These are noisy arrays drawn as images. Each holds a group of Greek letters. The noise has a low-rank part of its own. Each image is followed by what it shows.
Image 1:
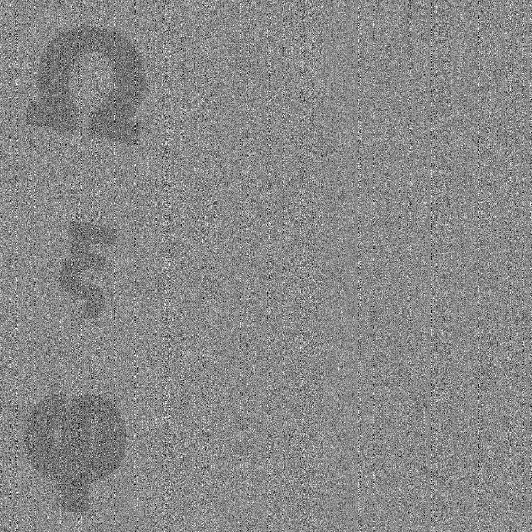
top left: omega; middle left: xi; bottom left: phi
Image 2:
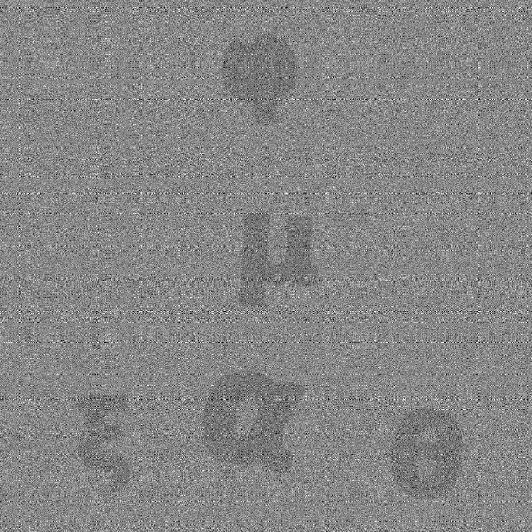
top middle: phi; centre: mu; bottom left: xi; bottom middle: alpha; bottom right: theta
